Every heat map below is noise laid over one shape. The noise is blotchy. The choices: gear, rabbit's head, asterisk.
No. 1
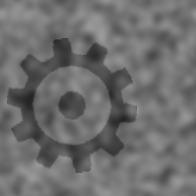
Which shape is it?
gear
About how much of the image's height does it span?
two thirds
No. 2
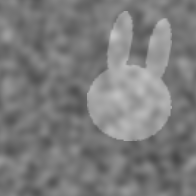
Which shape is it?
rabbit's head
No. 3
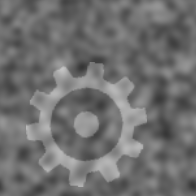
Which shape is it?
gear
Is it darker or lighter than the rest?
lighter
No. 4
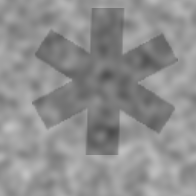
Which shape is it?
asterisk
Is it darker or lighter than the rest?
darker
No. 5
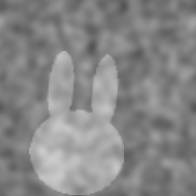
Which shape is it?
rabbit's head
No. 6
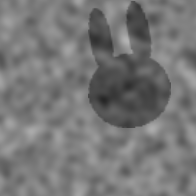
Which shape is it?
rabbit's head
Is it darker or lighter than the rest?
darker
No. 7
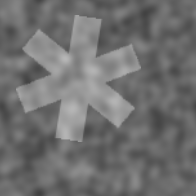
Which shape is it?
asterisk
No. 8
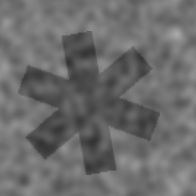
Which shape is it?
asterisk
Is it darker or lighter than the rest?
darker
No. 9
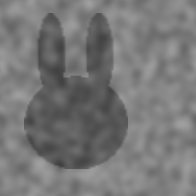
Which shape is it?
rabbit's head
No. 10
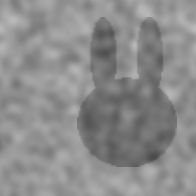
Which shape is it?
rabbit's head
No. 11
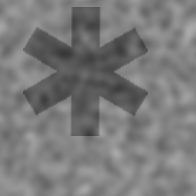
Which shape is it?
asterisk
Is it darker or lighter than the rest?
darker
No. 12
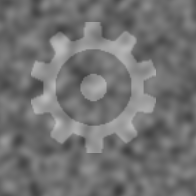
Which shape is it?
gear
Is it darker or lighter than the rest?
lighter
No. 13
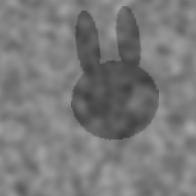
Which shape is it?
rabbit's head
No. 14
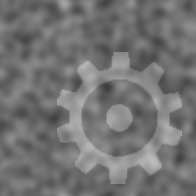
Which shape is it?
gear
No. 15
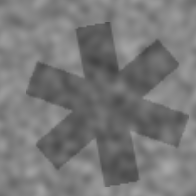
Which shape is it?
asterisk
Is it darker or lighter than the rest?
darker
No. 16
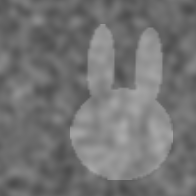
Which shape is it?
rabbit's head
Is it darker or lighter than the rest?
lighter
